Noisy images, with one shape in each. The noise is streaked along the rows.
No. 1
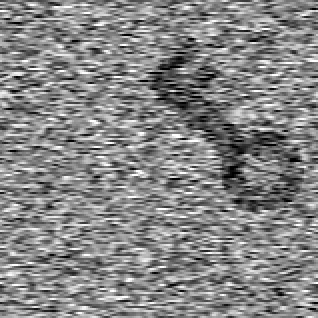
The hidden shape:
key
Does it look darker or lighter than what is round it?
darker
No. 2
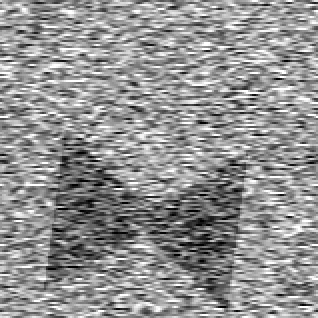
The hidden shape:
bow tie
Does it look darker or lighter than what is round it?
darker
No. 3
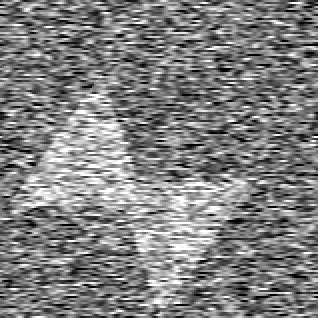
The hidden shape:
bow tie
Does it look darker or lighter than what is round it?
lighter
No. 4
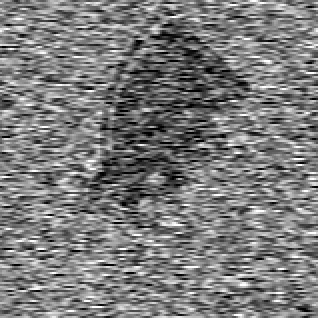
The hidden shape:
chess knight
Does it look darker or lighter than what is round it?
darker
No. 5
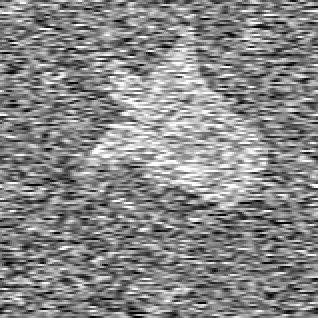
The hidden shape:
bell
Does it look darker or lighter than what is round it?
lighter
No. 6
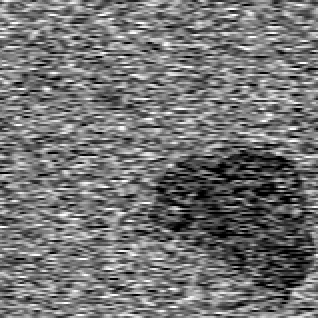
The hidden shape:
cloud
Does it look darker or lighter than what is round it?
darker
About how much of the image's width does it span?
half
